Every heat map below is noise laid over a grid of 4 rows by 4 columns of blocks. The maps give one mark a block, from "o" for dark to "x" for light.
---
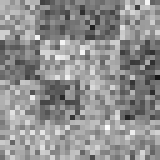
x o o x
o x x o
x o x o
x x x x
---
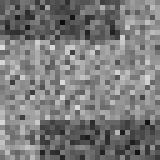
o o o x
x x x x
x x x x
x o o o
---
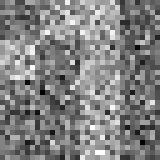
o x x o
x o x o
o o x o
o o x o
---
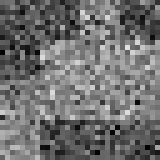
o o x o
o x x x
x x x x
x o o o
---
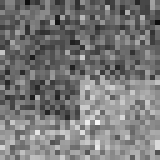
o o o o
o o o o
o o x x
x x x x
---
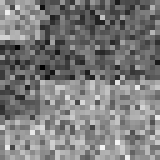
x o o o
o o o o
o x x x
x x x x
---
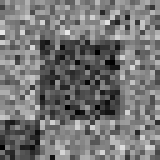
x x x x
x o o x
x o o x
o x x x
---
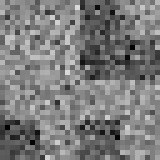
x x o x
x x o o
x x x x
o x o x
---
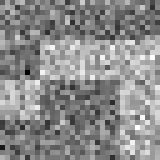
o o o o
o x x x
x o o x
o o o x
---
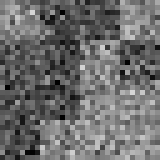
x o o x
o o x o
o o x x
o x x x
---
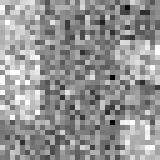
x o o o
x o o x
x o o o
o o o x
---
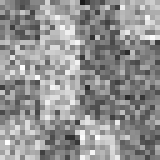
o x o x
x x o o
o x o o
x o x o
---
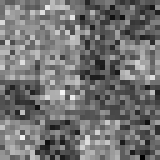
x x o o
x x o x
o x o o
x o x o
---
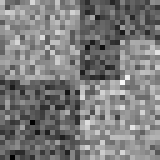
x x o o
x x o x
o o x x
o o x x
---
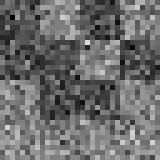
o x o x
o o x o
x o o x
x x x x
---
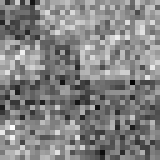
o x x x
x o x x
o o o o
x x o o
